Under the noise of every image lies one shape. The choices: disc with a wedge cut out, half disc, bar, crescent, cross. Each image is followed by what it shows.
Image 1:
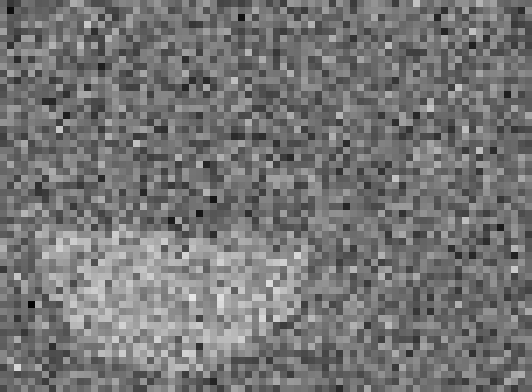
half disc
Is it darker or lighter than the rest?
lighter
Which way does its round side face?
down
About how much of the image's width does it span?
half
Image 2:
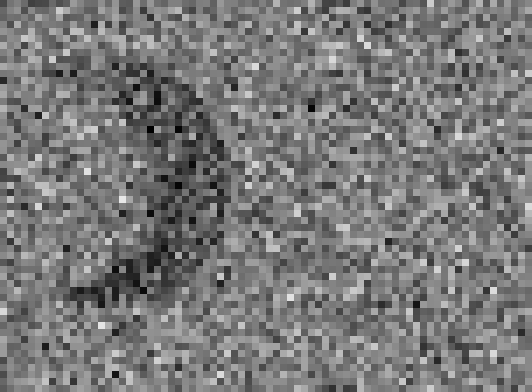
crescent
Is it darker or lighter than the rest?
darker
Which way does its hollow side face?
left
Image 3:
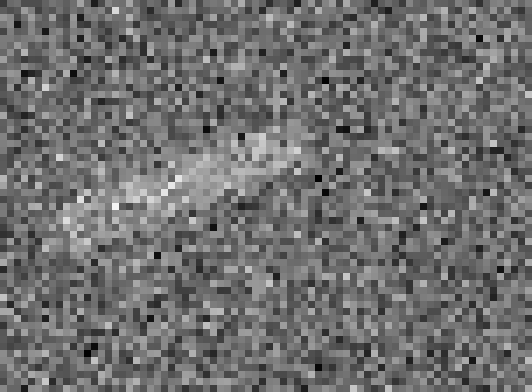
bar
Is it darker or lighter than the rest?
lighter
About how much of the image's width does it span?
half
